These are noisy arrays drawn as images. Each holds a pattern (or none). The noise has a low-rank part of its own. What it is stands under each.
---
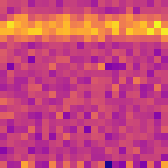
one band of rows
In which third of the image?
top
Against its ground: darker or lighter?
lighter
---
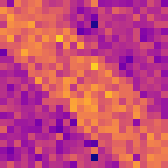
a diagonal band
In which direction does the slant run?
top left to bottom right
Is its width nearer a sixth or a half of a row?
a half
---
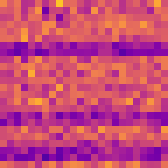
bands of rows
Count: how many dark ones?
3
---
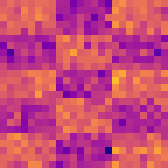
a checkerboard
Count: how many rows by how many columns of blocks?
5 by 3
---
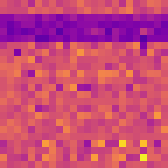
one band of rows
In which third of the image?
top
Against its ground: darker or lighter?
darker
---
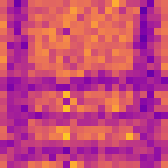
bands of rows crossing bands of columns
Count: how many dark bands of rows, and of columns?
3 and 2
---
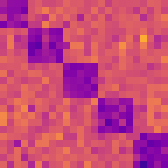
blocks along the diagonal
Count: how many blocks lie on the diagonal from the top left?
5
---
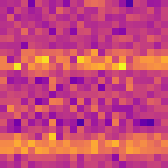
bands of rows
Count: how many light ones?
2
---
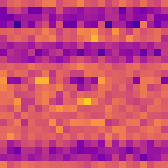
bands of rows
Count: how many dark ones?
3
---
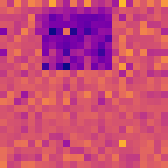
one block
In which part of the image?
top middle
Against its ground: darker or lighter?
darker
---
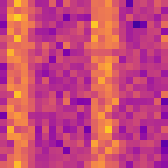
bands of columns
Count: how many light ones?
2
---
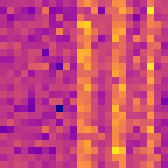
bands of columns
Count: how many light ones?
3
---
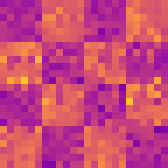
a checkerboard
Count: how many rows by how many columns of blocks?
4 by 4
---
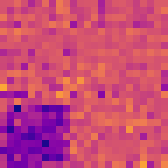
one block
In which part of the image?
bottom left
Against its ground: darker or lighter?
darker
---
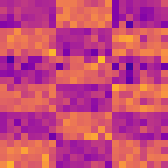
a checkerboard
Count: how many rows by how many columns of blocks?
6 by 3
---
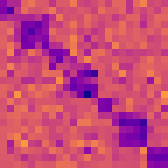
blocks along the diagonal
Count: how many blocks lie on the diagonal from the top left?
7
